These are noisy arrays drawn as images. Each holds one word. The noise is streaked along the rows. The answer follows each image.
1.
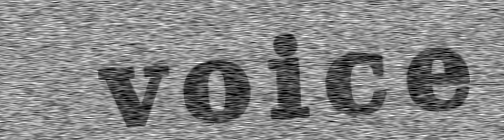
voice
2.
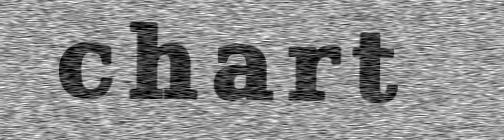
chart
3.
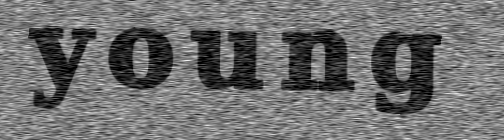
young
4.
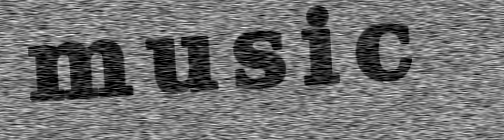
music
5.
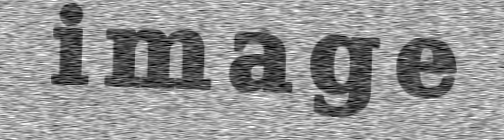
image
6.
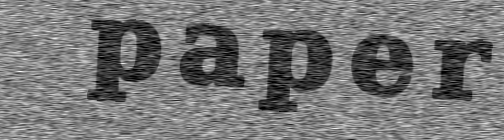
paper
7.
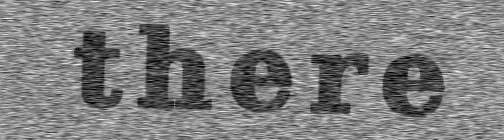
there
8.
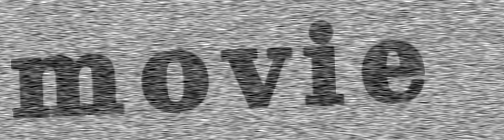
movie
